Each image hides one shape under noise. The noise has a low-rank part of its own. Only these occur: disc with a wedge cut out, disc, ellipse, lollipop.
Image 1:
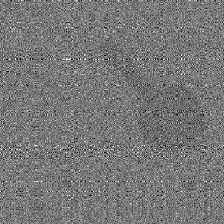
lollipop
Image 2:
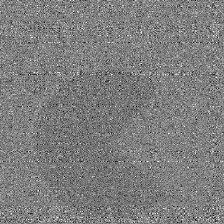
disc with a wedge cut out
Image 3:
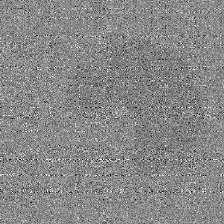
disc with a wedge cut out
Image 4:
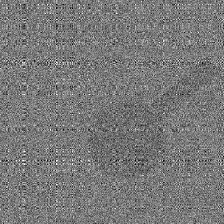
lollipop
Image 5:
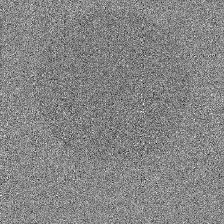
disc
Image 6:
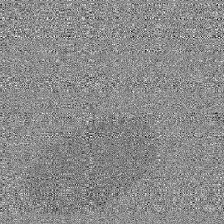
ellipse
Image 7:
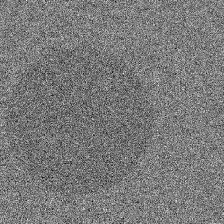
disc
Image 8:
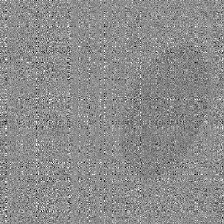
ellipse
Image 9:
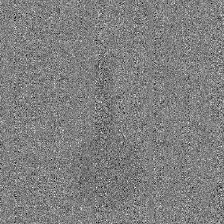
lollipop
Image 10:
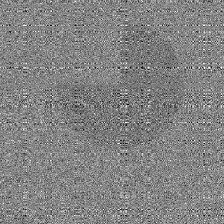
disc with a wedge cut out
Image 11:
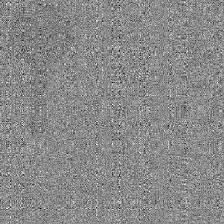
lollipop
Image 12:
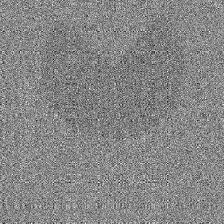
disc with a wedge cut out
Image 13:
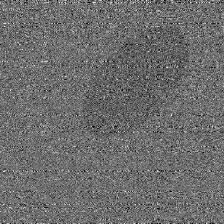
ellipse
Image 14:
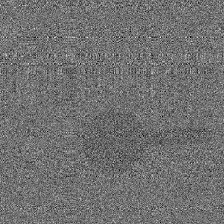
lollipop
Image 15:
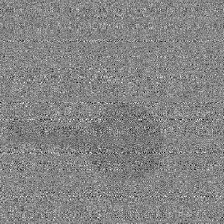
lollipop
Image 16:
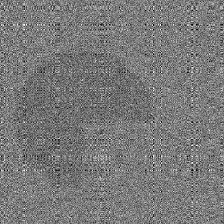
disc with a wedge cut out
